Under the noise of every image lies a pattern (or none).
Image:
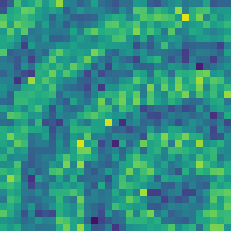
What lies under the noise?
rings round one point
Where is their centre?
bottom right
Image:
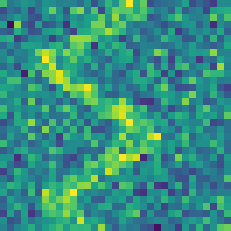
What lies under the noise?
a wavy band
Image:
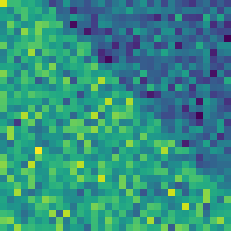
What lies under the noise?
a sharp edge
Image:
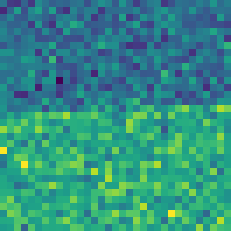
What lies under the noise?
a sharp edge
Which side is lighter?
bottom
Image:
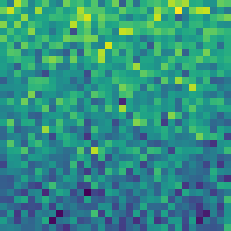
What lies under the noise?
a smooth slope
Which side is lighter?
top
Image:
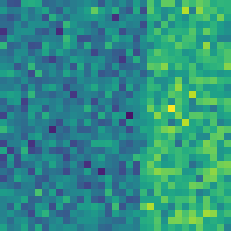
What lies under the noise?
a sharp edge
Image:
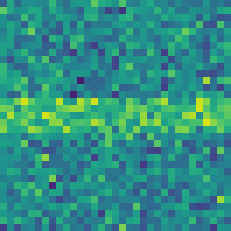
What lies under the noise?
one horizontal stripe
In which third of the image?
middle
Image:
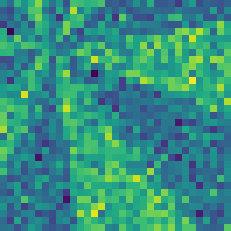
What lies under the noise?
spokes from one point
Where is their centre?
top left
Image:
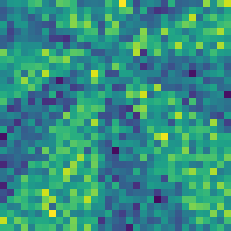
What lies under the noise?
spokes from one point
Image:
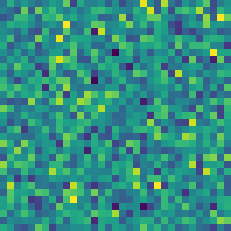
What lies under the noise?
only noise
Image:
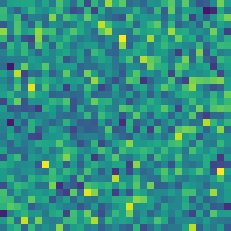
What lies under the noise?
only noise
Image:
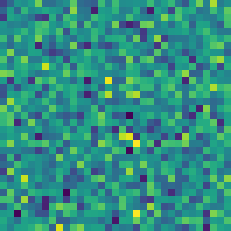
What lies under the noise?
only noise
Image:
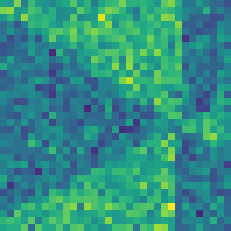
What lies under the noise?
spokes from one point
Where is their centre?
middle right
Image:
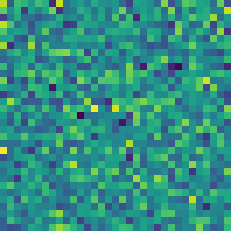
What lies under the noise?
only noise
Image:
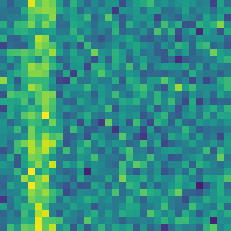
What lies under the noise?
one vertical stripe
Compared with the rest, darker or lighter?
lighter
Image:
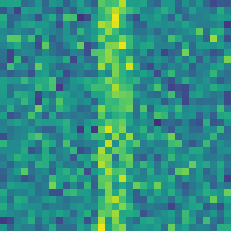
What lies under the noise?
one vertical stripe
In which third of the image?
middle
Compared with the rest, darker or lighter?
lighter
